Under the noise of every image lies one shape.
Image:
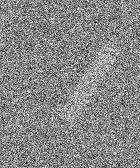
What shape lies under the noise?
bar
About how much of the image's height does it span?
half
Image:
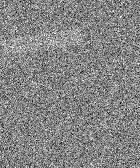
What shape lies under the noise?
bar
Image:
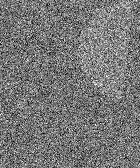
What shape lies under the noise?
half disc
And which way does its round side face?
left
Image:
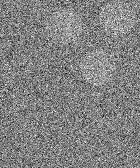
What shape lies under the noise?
three dots
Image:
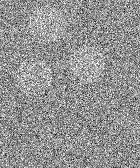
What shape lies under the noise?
three dots
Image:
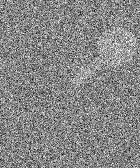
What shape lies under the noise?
lollipop
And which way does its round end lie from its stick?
up and right
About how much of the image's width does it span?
half
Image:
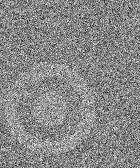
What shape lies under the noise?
bullseye
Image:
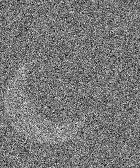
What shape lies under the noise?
crescent
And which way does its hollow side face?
up and right
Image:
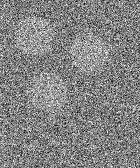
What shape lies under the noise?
three dots
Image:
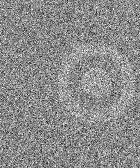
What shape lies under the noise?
bullseye
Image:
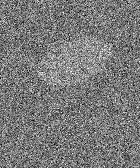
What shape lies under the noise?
ellipse
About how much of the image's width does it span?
half
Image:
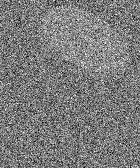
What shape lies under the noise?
ellipse
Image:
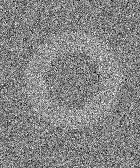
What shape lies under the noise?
ring
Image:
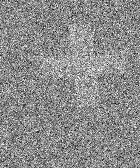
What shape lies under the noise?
cross
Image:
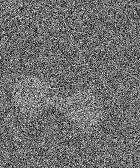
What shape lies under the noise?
dumbbell
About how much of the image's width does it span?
two thirds
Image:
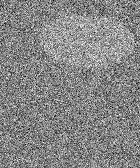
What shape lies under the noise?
ellipse
